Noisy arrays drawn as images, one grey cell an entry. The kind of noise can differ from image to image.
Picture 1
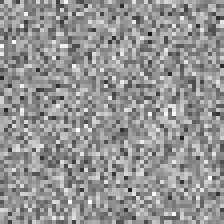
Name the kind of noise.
independent entries
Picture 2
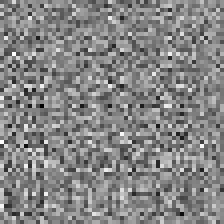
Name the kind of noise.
low rank plus noise
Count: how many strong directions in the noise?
three or four
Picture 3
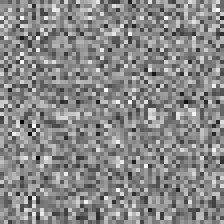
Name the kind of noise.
low rank plus noise
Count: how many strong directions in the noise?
three or four
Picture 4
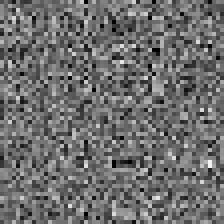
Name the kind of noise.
low rank plus noise
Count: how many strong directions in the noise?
two
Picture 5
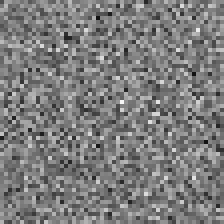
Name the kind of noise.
independent entries
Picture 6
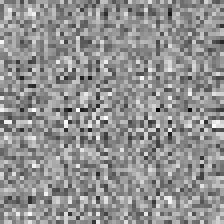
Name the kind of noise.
low rank plus noise
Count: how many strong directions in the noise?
two
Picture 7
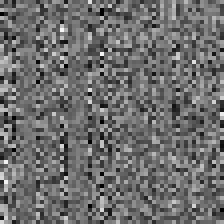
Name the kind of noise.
columns of uneven size
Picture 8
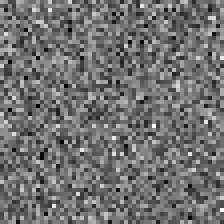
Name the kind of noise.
independent entries
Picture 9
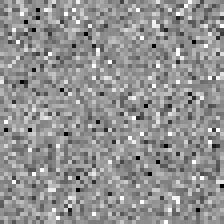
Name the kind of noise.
heavy tails
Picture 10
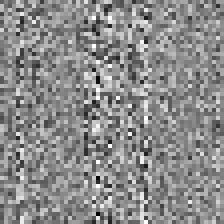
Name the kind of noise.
columns of uneven size
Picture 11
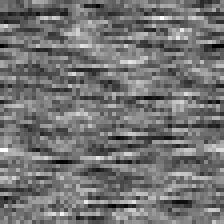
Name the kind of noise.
streaked along the rows
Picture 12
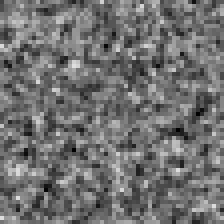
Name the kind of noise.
blotchy
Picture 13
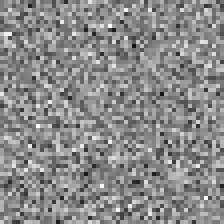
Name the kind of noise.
independent entries
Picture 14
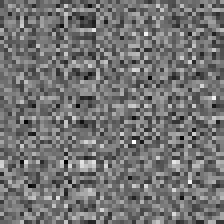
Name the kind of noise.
low rank plus noise
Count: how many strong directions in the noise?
two
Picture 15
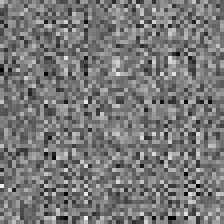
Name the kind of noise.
low rank plus noise
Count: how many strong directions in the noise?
one
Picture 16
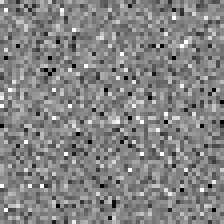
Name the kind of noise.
heavy tails
